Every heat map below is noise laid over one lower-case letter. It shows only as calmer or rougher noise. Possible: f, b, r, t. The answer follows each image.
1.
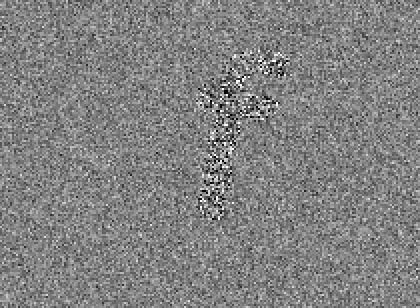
f
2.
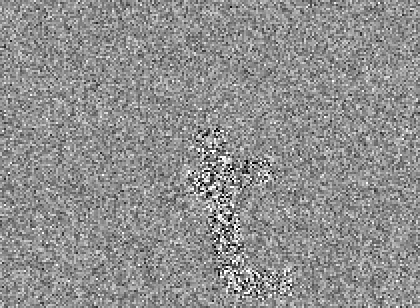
t
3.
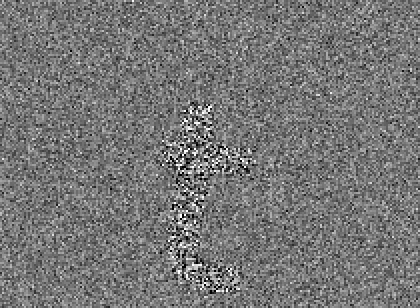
t
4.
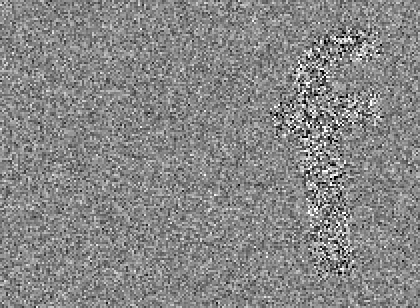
f
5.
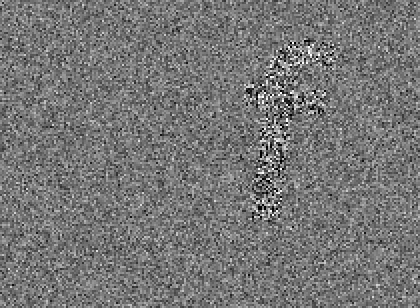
f
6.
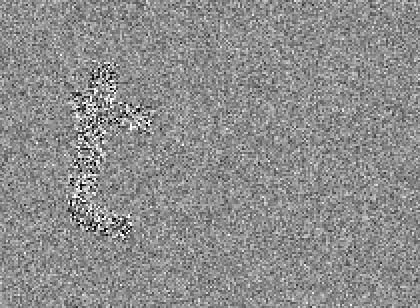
t
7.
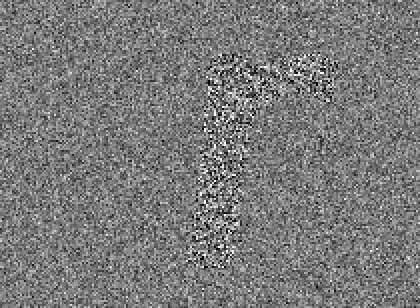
r
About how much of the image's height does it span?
two thirds
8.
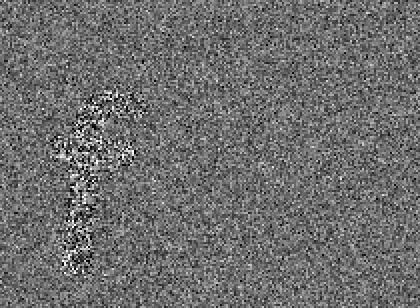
f
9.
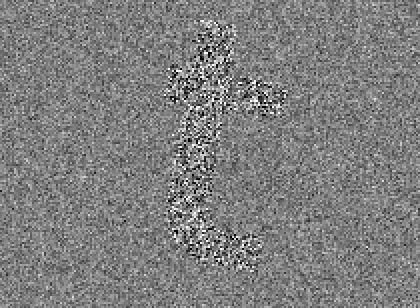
t
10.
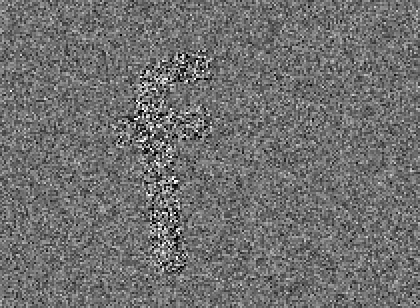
f
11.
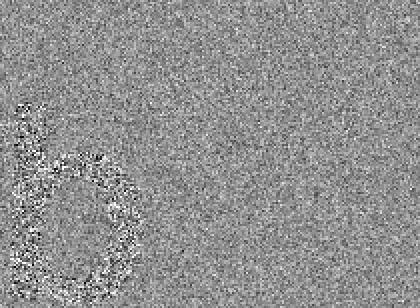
b
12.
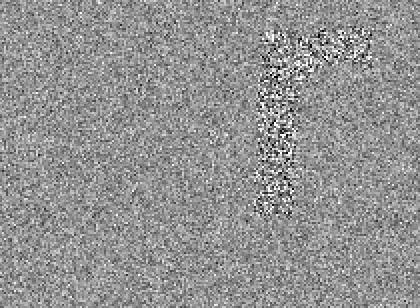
r
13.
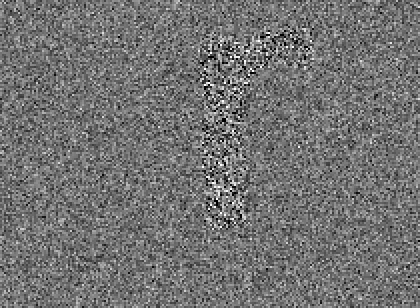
r
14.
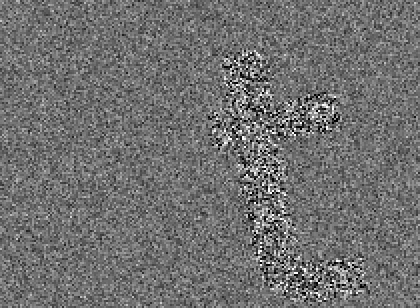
t
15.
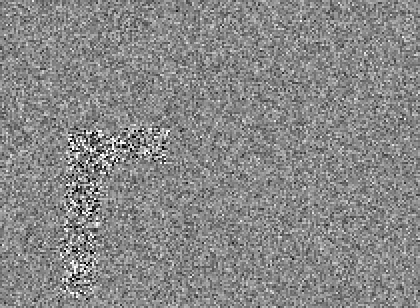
r
